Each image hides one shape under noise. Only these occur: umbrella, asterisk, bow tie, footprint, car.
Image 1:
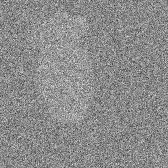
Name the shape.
footprint
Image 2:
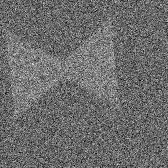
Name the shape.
bow tie
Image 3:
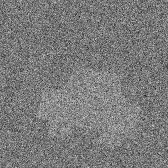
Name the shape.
car
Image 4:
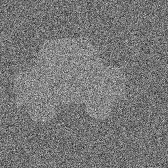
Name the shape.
car
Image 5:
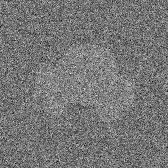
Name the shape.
car
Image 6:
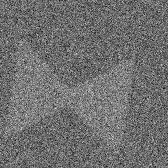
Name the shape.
bow tie
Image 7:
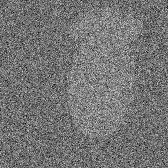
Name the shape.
footprint
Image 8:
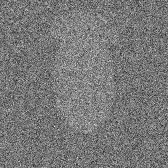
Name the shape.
footprint
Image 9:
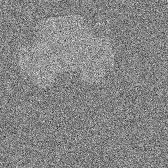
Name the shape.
car
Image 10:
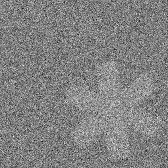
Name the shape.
asterisk
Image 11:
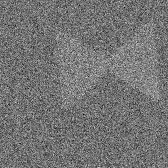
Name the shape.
bow tie
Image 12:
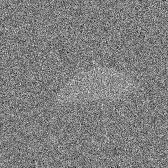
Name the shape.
umbrella
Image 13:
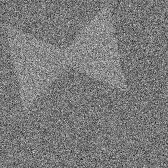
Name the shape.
bow tie
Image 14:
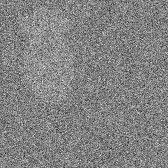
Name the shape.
footprint
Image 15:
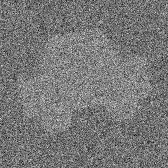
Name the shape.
car
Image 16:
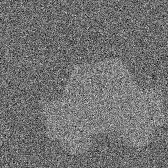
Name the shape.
car
